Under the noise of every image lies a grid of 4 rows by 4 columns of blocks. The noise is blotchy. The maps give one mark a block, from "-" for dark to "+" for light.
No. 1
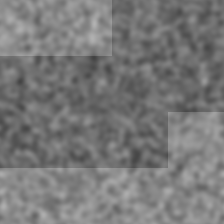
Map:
+ + - -
- - - -
- - - +
+ + + +
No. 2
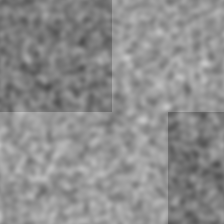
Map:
- - + +
- - + +
+ + + -
+ + + -
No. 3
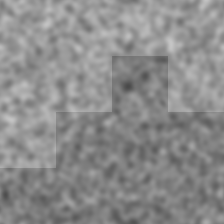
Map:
+ + + +
+ + - +
+ - - -
- - - -
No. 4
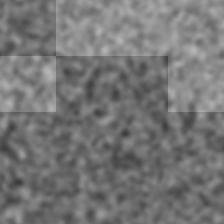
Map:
- + + +
+ - - +
- - - -
- - - -
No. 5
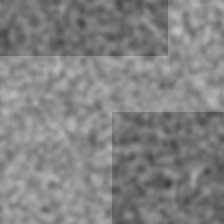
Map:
- - - +
+ + + +
+ + - -
+ + - -
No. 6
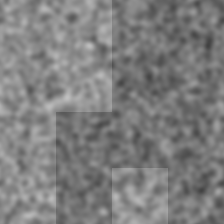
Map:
+ + - -
+ + - -
+ - - -
+ - + -
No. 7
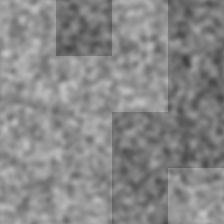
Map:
+ - + -
+ + + -
+ + - -
+ + - +
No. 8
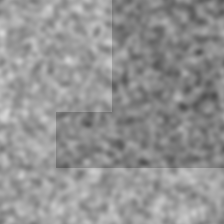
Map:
+ + - -
+ + - -
+ - - -
+ + + +
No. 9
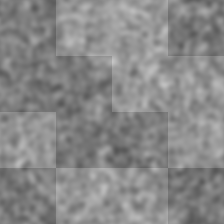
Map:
- + + -
- - + +
+ - - +
- + + -
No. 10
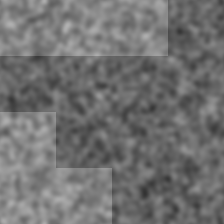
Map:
+ + + -
- - - -
+ - - -
+ + - -
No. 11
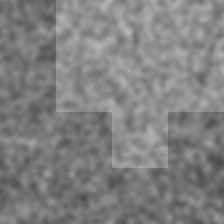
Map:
- + + +
- + + +
- - + -
- - - -
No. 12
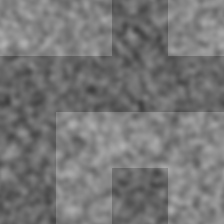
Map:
+ + - +
- - - -
- + + +
- + - +
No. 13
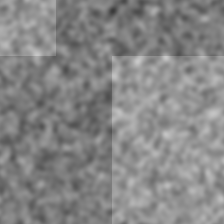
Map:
+ - - -
- - + +
- - + +
- - + +
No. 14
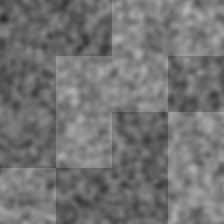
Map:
- - + +
- + + -
- + - +
+ - - +
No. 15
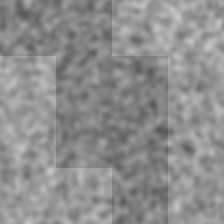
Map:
- - + +
+ - - +
+ - - +
+ + - +
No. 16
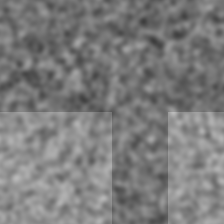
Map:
- - - -
- - - -
+ + - +
+ + - +
